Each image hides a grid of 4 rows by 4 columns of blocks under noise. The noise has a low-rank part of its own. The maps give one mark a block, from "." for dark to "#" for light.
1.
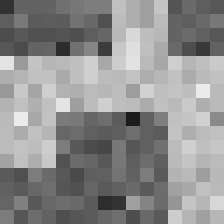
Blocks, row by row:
..#.
####
#..#
...#
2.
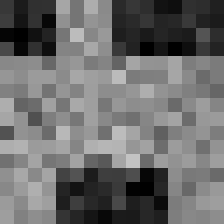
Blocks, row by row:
.#..
####
####
#..#
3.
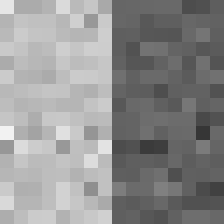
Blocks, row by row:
##..
##..
##..
##..
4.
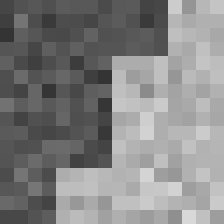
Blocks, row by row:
...#
..##
..##
.###
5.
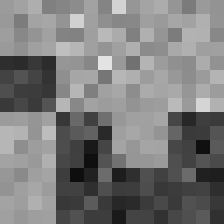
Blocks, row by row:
####
.###
#.#.
#...
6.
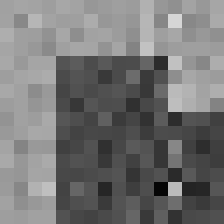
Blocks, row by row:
####
#..#
#...
#...
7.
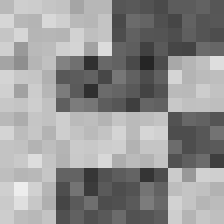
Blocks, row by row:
##..
#..#
###.
#..#
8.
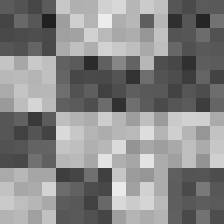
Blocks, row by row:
.##.
#...
.###
#.#.
